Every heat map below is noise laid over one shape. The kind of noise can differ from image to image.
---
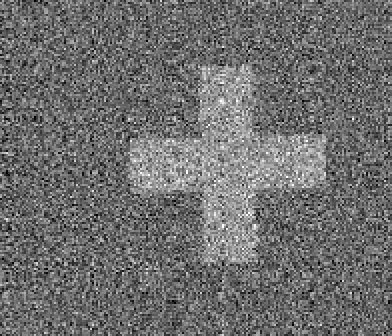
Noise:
low rank plus noise
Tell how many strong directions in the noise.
five to eight
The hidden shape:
cross
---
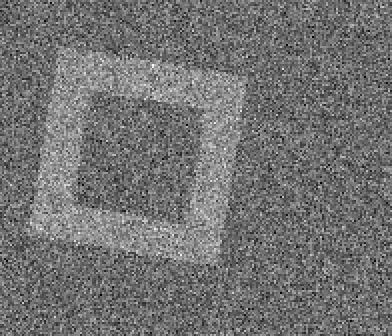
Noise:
independent entries
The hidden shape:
square frame
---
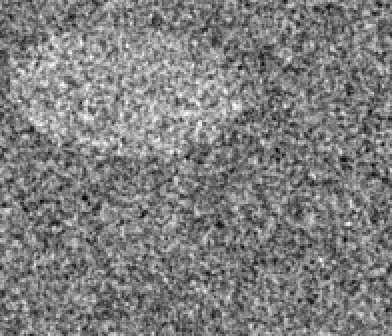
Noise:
blotchy
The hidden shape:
ellipse
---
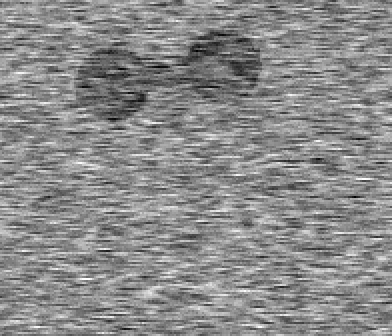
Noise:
streaked along the rows
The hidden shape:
dumbbell
